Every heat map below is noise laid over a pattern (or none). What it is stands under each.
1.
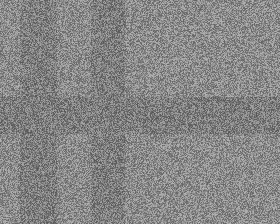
bands of rows crossing bands of columns
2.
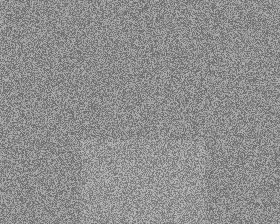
one block
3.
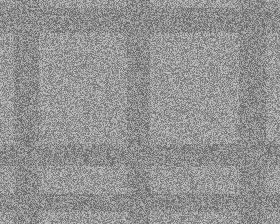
bands of rows crossing bands of columns
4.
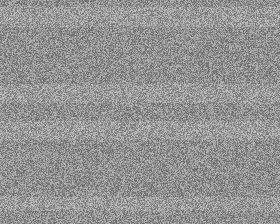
bands of rows
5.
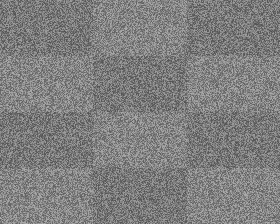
a checkerboard
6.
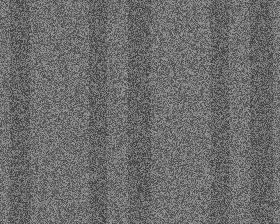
bands of columns
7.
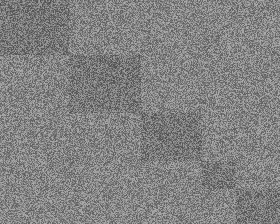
blocks along the diagonal
